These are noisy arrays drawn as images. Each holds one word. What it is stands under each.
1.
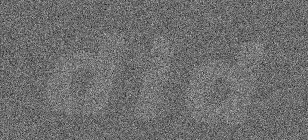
did
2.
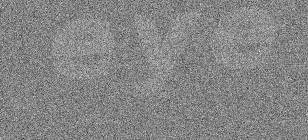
eye
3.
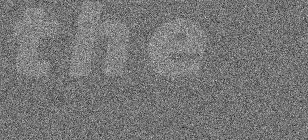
the
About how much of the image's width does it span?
two thirds
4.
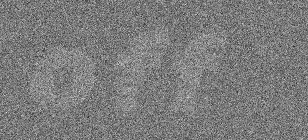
off
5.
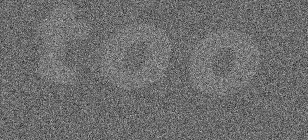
too
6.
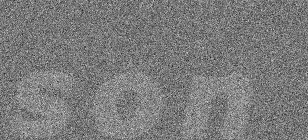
son
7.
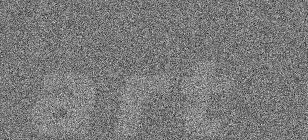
art
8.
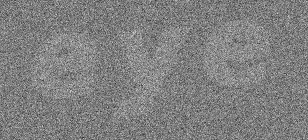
eye
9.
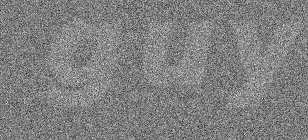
guy
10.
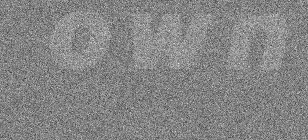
own
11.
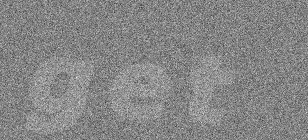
get
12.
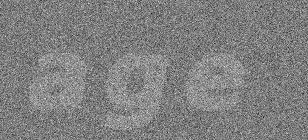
age
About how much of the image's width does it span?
two thirds
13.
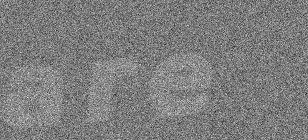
are
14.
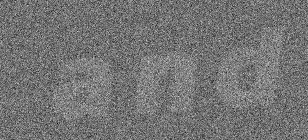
and
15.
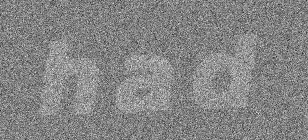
had
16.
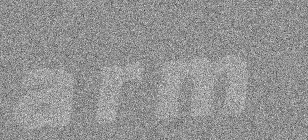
arm
